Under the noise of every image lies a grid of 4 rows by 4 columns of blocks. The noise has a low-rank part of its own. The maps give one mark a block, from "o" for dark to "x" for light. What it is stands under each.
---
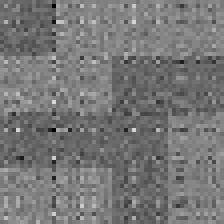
o x x x
x x o o
o o o x
x x o x
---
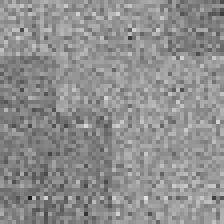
x x x o
o x x x
o o x x
o o x x
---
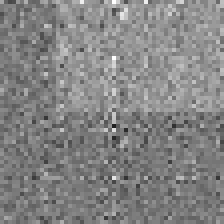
o x x x
o x x x
o o o o
o o o o
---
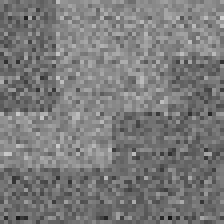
o x x x
o x x o
x x o o
o o o o
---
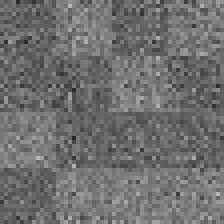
o x o x
o o x o
x o o o
o x x x
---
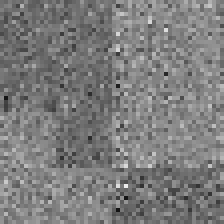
o o x x
o o x x
x o x x
x x o o
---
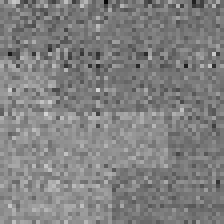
o o o o
x o o o
x x x o
x x o o
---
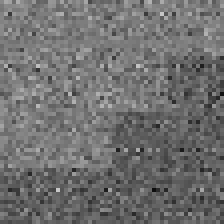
x x x x
x x x o
x x o o
o o o o
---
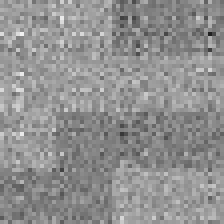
x x o o
x x x x
x o o o
o o x x
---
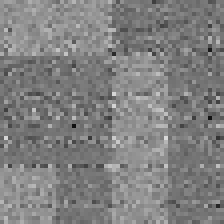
x x o o
o o x o
o o x o
x o x o
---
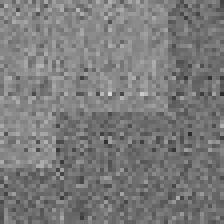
x x x o
x x x o
x o o o
o o o o
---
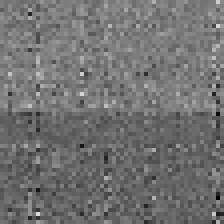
x x x x
x x x x
o o o o
o o o o
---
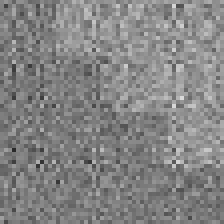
o x x x
o o x x
o o o x
o o o o
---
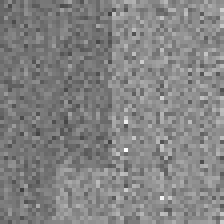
o o x x
o o x x
o o x x
o x x x
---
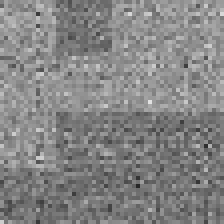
x o x x
x x x x
x o o o
o o o o
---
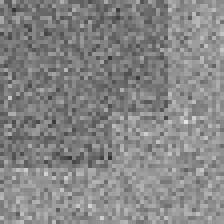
o o o x
o o o x
o o x x
x x x x
